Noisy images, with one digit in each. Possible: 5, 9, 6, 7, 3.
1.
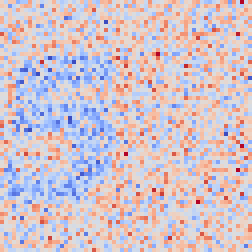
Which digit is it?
5
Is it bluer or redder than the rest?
bluer
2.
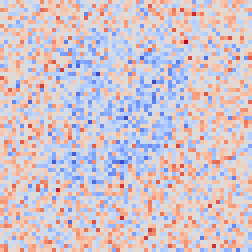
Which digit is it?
9
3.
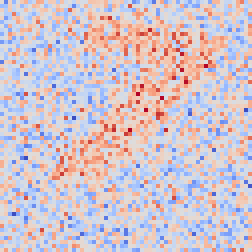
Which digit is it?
7
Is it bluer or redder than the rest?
redder
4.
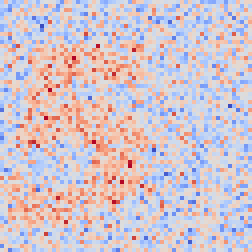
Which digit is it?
5
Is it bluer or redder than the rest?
redder
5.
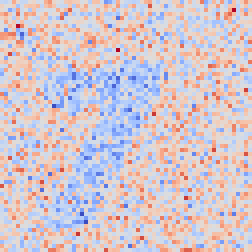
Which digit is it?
7
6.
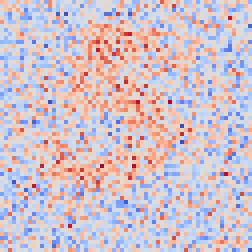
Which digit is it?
5
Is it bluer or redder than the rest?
redder
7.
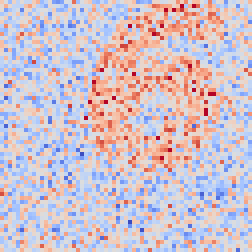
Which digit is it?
6
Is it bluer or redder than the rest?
redder
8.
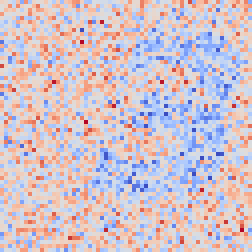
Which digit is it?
3
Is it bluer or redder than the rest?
bluer
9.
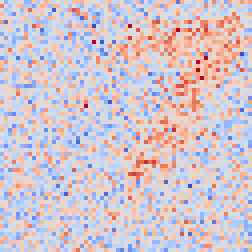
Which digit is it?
7
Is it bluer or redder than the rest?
redder
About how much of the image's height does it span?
two thirds
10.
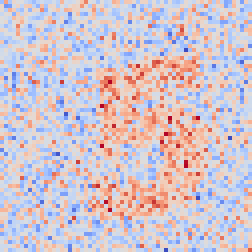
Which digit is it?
5
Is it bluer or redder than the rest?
redder
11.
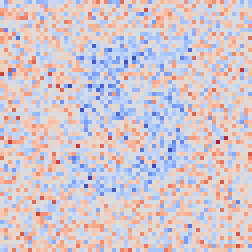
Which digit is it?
5
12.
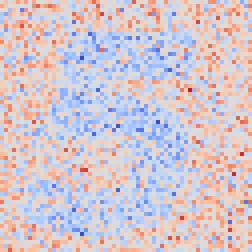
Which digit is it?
5
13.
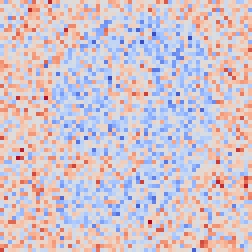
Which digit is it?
9
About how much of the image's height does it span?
nearly all
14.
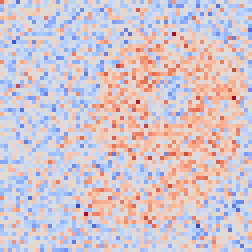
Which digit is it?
9
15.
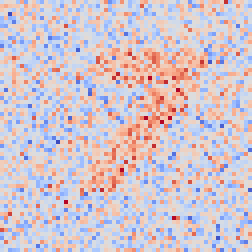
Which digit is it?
7
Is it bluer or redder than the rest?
redder
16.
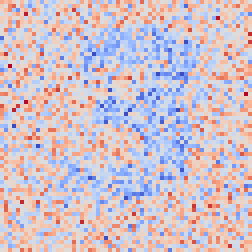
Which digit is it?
3
